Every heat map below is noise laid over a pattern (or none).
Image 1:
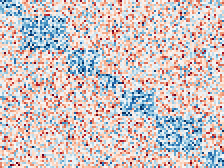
blocks along the diagonal
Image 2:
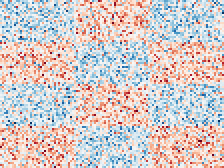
a checkerboard
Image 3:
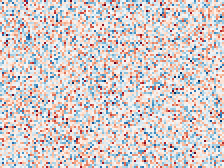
only noise
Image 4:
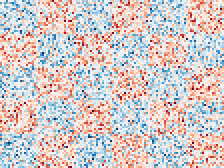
a checkerboard
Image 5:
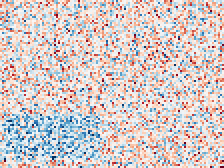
one block
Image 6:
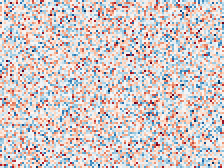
only noise
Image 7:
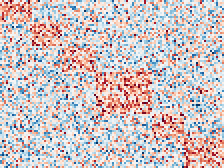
blocks along the diagonal
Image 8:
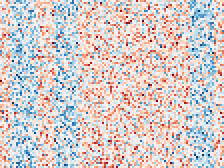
bands of columns
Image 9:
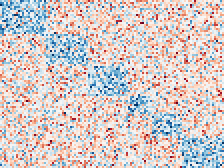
blocks along the diagonal
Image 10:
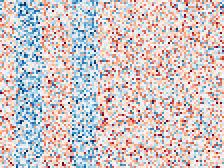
bands of columns
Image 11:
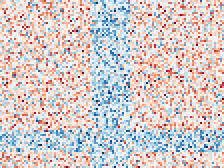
bands of rows crossing bands of columns
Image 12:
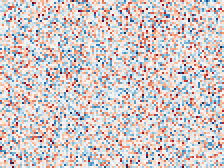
only noise
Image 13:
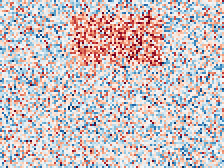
one block
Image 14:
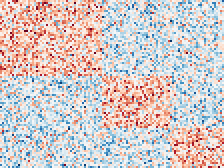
blocks along the diagonal
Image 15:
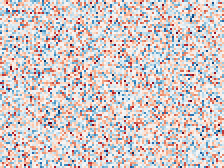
only noise
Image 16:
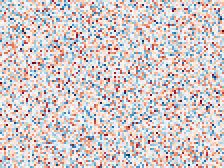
only noise
